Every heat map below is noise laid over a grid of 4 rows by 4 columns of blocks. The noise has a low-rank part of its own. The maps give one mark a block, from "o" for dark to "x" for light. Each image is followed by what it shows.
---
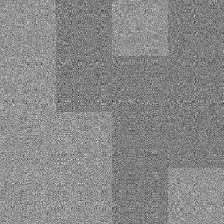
x o x o
x o o o
x x o o
x x o x
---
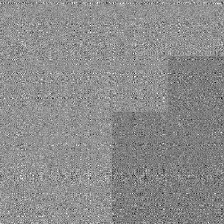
x x x x
x x x o
x x o o
x x o o
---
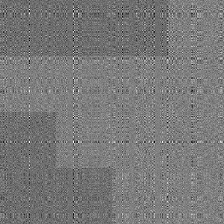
o o o x
x x x x
o x x x
o o x x
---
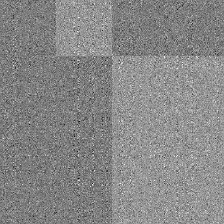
o x o o
o o x x
o o x x
o o x x
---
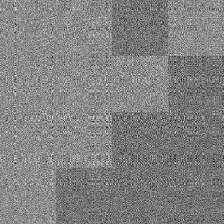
x x o x
x x x o
x x o o
x o o o
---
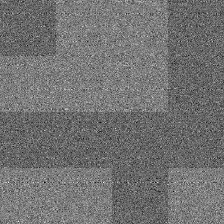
o x x o
x x x o
o o o o
x x o x
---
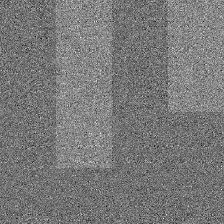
o x o x
o x o x
o x o o
o o o o
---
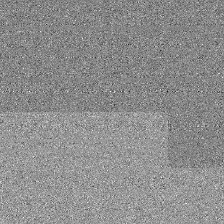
o o o o
o o o o
x x x o
x x x x
